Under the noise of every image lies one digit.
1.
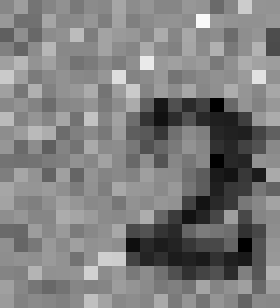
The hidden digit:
2
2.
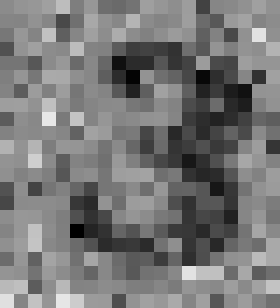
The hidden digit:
3
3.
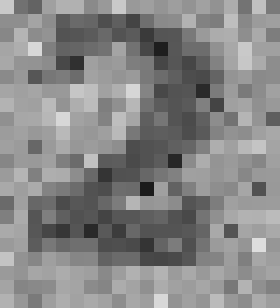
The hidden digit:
2
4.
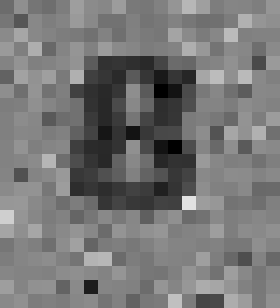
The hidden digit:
8
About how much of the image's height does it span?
half
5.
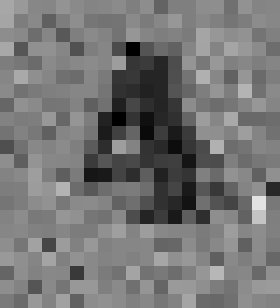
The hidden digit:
4
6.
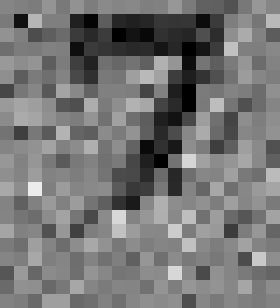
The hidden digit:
7
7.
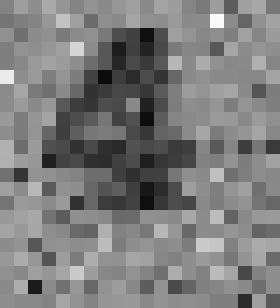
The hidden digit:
4
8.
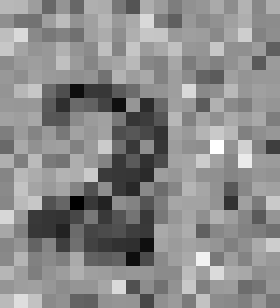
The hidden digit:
2
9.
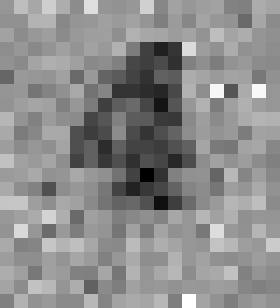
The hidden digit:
4
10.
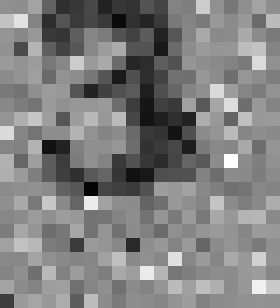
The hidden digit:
3
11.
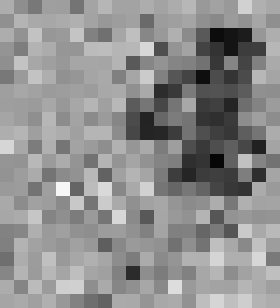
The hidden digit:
4
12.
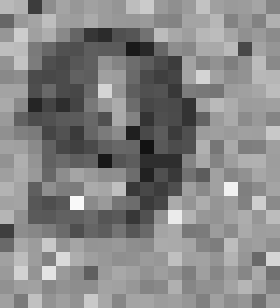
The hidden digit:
9
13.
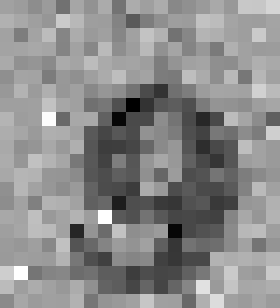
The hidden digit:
9
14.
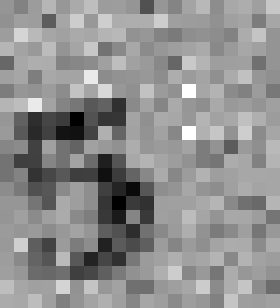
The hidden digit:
5
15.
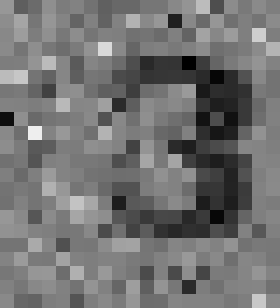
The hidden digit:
3
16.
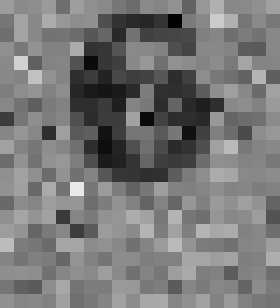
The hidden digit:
6
